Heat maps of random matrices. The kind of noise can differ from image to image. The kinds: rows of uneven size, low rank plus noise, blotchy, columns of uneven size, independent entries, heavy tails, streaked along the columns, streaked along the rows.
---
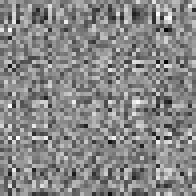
low rank plus noise
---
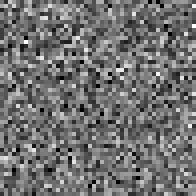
independent entries
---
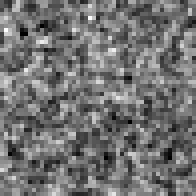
blotchy
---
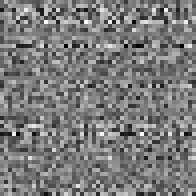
rows of uneven size
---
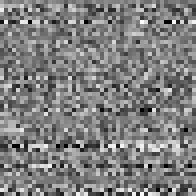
rows of uneven size
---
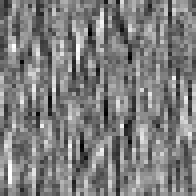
streaked along the columns
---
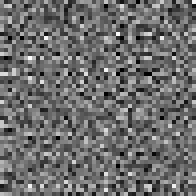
low rank plus noise
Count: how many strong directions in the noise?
two
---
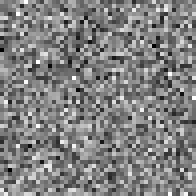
independent entries
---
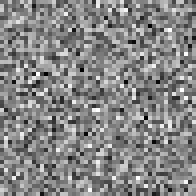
independent entries
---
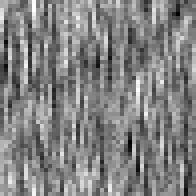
streaked along the columns
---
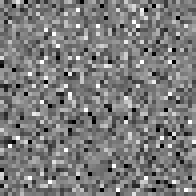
heavy tails
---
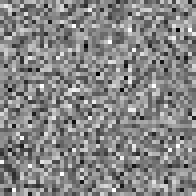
independent entries
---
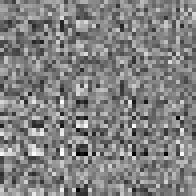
low rank plus noise
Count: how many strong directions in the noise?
one
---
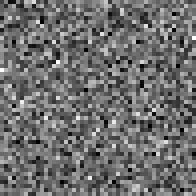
independent entries
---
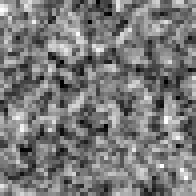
blotchy
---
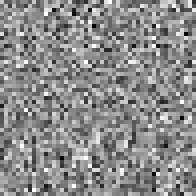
low rank plus noise
